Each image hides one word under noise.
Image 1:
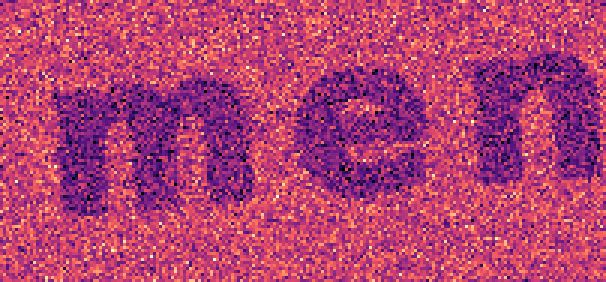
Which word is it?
men
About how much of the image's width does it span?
nearly all
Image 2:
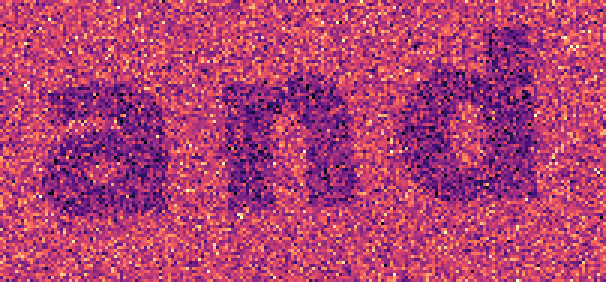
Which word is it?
and
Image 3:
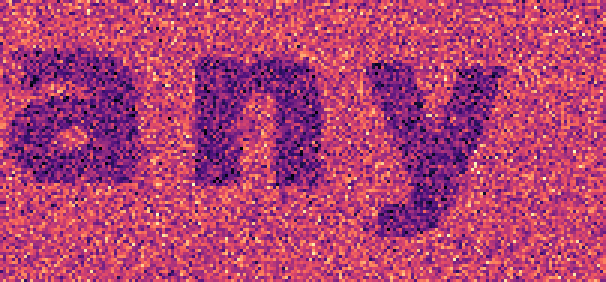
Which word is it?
any
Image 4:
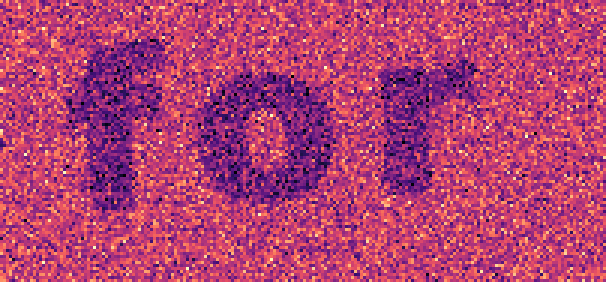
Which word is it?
for
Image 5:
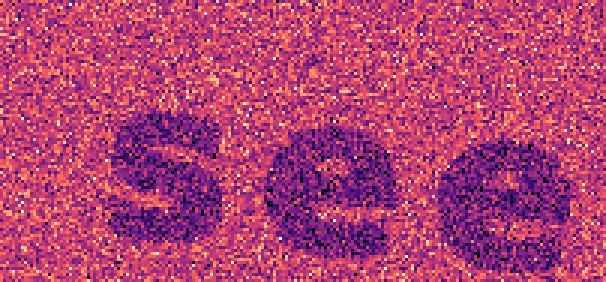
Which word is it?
see
